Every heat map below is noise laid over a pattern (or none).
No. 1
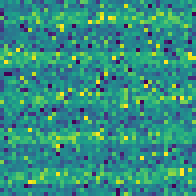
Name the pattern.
horizontal stripes
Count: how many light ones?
5
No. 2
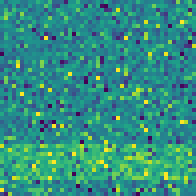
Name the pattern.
one horizontal stripe
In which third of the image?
bottom
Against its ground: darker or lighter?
lighter
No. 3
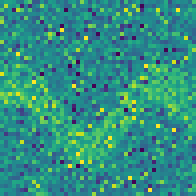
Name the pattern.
a wavy band
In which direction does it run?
left to right
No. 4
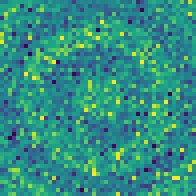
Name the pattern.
rings round one point
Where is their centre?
centre
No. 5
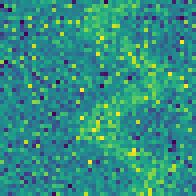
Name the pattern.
a wavy band
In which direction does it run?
top to bottom
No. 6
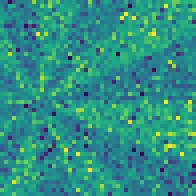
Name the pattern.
spokes from one point
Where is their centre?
middle left
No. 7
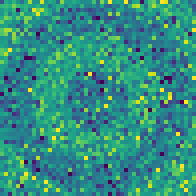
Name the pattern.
rings round one point
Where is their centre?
centre
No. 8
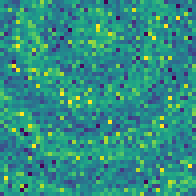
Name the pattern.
rings round one point
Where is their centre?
top middle
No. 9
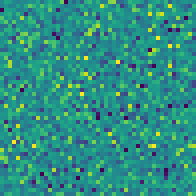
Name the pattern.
only noise
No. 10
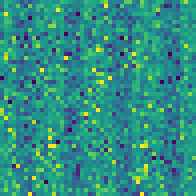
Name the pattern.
vertical stripes
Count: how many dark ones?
4
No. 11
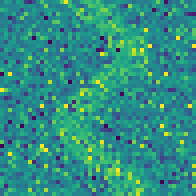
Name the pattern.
a wavy band
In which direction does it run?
top to bottom
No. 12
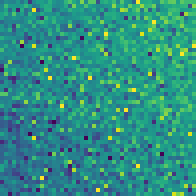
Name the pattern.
a smooth slope
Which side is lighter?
top right
